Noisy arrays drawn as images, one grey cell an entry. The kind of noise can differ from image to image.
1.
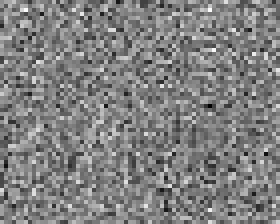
low rank plus noise
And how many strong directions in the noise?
five to eight
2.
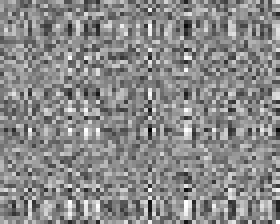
low rank plus noise
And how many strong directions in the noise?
one
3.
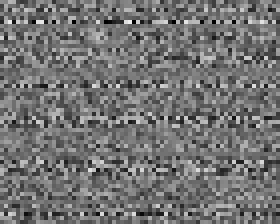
rows of uneven size
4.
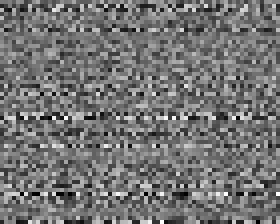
rows of uneven size
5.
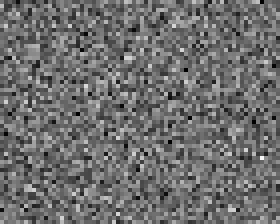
independent entries
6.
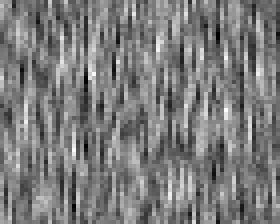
streaked along the columns
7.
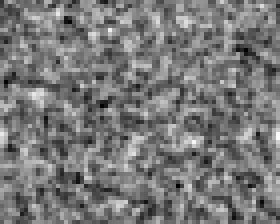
blotchy
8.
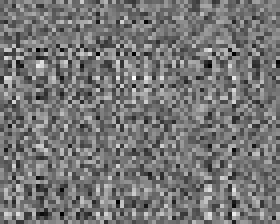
low rank plus noise
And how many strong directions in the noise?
two
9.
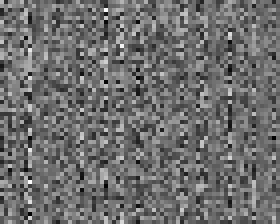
columns of uneven size
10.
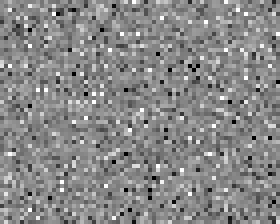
heavy tails
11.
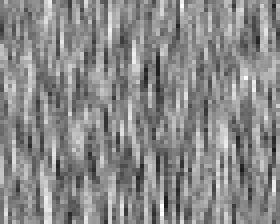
streaked along the columns
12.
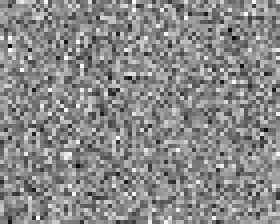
independent entries
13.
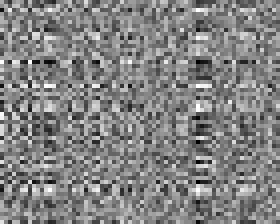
low rank plus noise
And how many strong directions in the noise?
one
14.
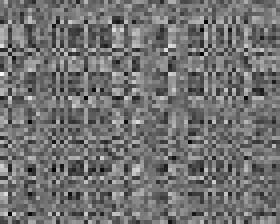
low rank plus noise
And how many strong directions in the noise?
one
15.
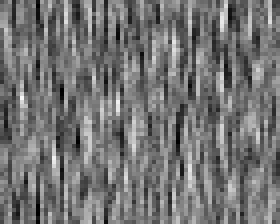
streaked along the columns
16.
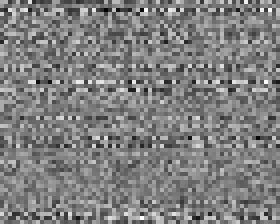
rows of uneven size
